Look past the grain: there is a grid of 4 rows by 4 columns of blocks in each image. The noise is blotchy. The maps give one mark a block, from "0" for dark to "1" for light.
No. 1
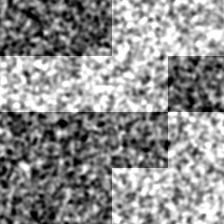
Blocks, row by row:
0 0 1 1
1 1 1 0
0 0 0 1
0 0 1 1
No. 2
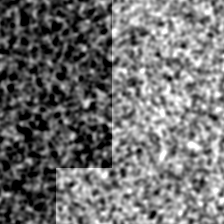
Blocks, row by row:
0 0 1 1
0 0 1 1
0 0 1 1
0 1 1 1
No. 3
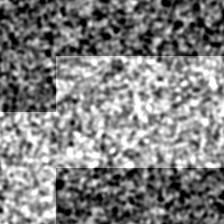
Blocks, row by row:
0 0 0 0
0 1 1 1
1 1 1 1
1 0 0 0
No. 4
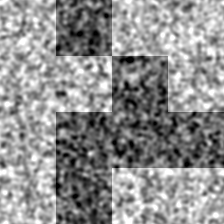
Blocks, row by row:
1 0 1 1
1 1 0 1
1 0 0 0
1 0 1 1
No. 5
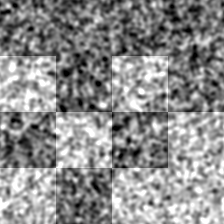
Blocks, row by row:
0 0 0 0
1 0 1 0
0 1 0 1
1 0 1 1
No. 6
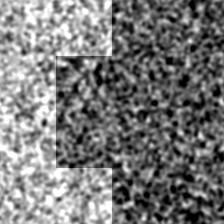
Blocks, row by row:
1 1 0 0
1 0 0 0
1 0 0 0
1 1 0 0
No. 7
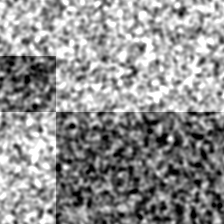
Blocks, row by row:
1 1 1 1
0 1 1 1
1 0 0 0
1 0 0 0
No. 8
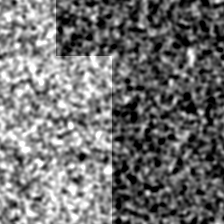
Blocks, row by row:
1 0 0 0
1 1 0 0
1 1 0 0
1 1 0 0
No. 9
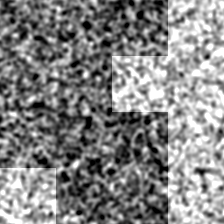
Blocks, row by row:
0 0 0 1
0 0 1 1
0 0 0 1
1 0 0 1
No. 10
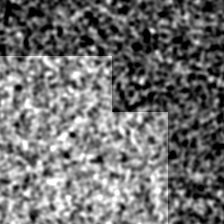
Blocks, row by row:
0 0 0 0
1 1 0 0
1 1 1 0
1 1 1 0
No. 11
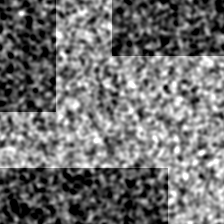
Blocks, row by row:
0 1 0 0
0 1 1 1
1 1 1 1
0 0 0 1
